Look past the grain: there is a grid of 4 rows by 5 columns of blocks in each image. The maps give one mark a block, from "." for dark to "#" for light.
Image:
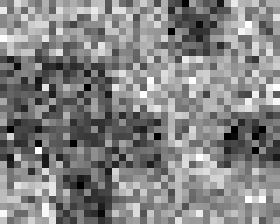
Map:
# # # . #
. . # # #
. . . # .
# . # # #
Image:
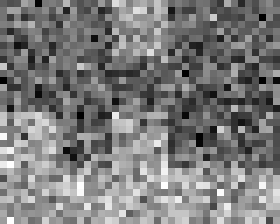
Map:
. . # . .
. . . . .
# . # . .
# # # # #
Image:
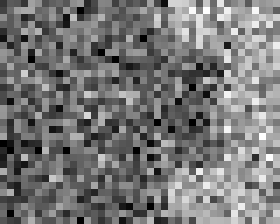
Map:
. . . # #
. . . . #
. . . . #
. . . # #
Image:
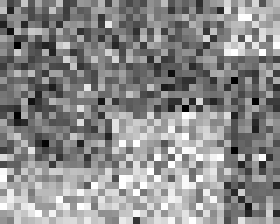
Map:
. . . . #
. . . . .
. . # # .
# # # # .
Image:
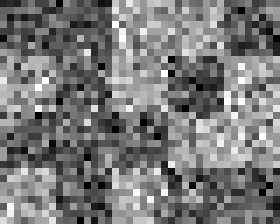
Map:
. . # # .
# . # . #
. . . # #
# . # . .
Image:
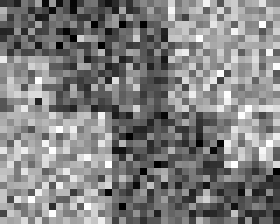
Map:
. . . # #
# . . # #
# # . . #
# # . . .
